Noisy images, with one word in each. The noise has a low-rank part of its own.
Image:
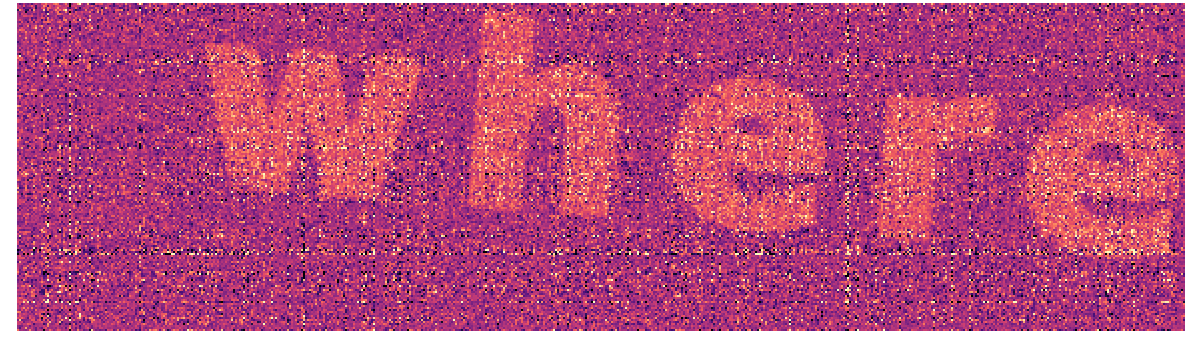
where
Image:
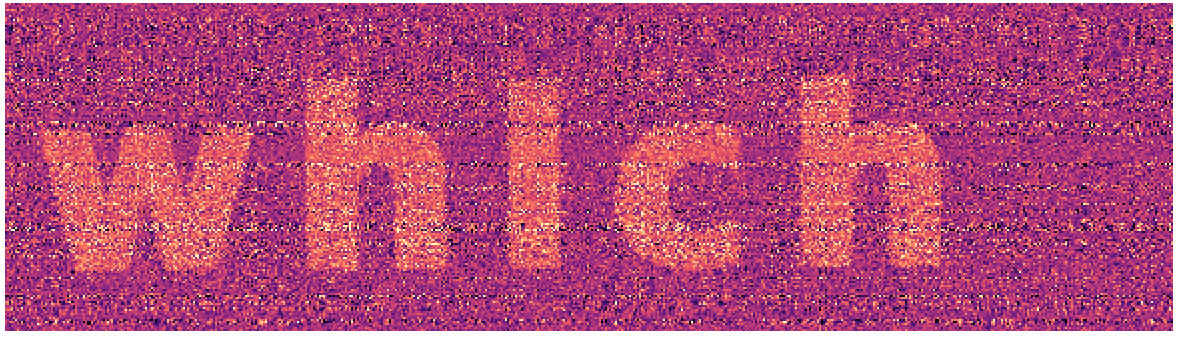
which
